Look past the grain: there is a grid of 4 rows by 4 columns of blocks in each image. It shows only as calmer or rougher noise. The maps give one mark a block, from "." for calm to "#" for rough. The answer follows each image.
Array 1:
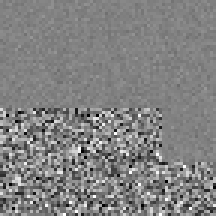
....
....
###.
####
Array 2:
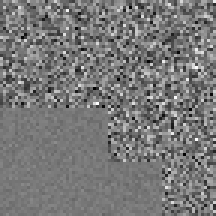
####
####
..##
...#
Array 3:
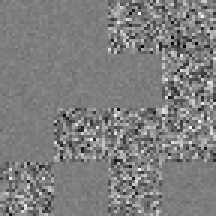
..##
...#
.###
#.#.
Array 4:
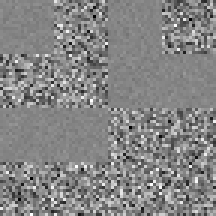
.#.#
##..
..##
####
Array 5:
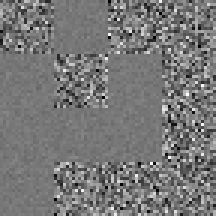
#.##
.#.#
...#
.###
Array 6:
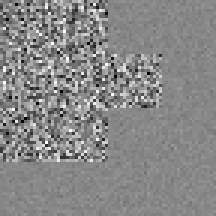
##..
###.
##..
....
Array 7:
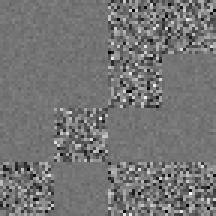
..##
..#.
.#..
#.##
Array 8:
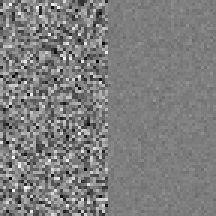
##..
##..
##..
##..
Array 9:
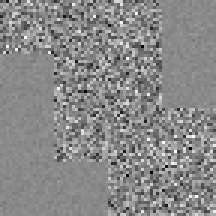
###.
.##.
.###
..##
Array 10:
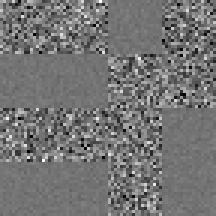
##.#
..##
###.
..#.
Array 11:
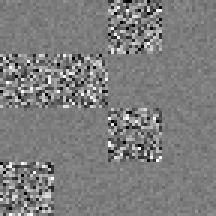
..#.
##..
..#.
#...
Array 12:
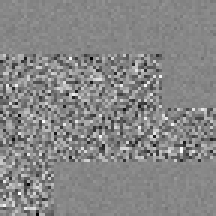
....
###.
####
#...
